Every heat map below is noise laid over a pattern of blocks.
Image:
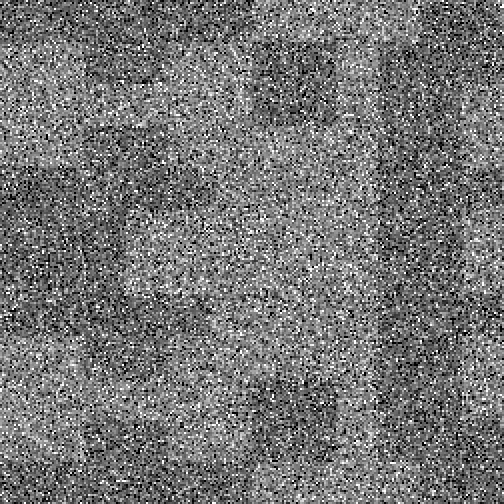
top and bottom mirror each other
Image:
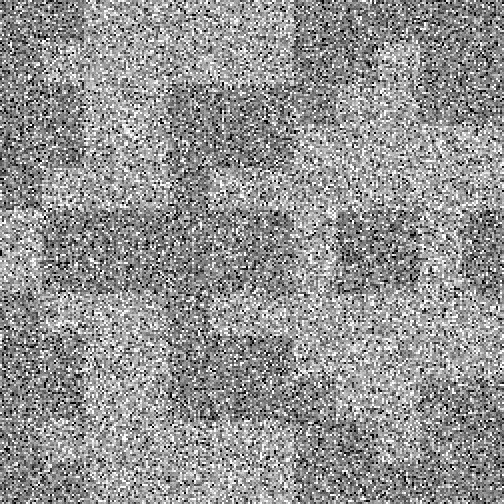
top and bottom mirror each other
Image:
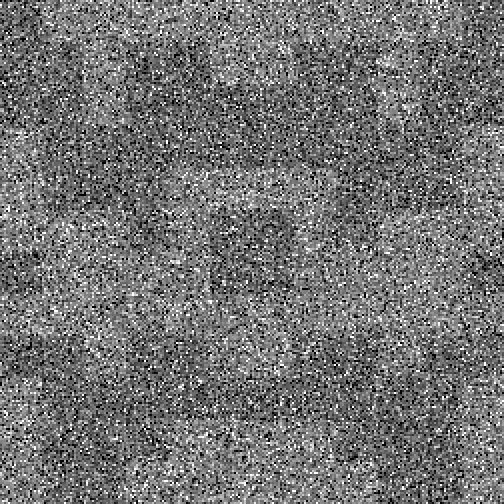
left and right mirror each other
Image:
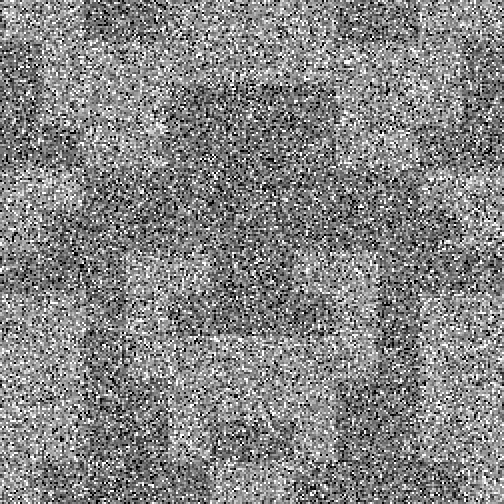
left and right mirror each other
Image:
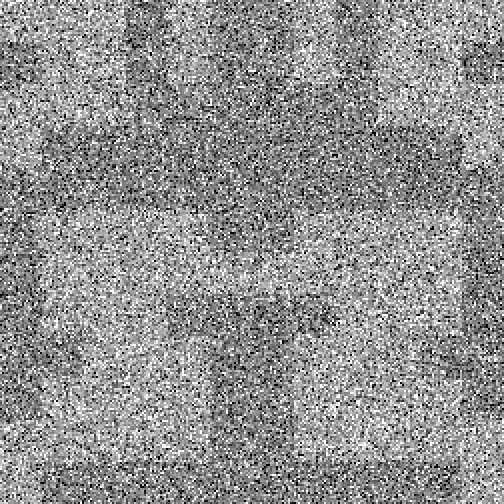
left and right mirror each other
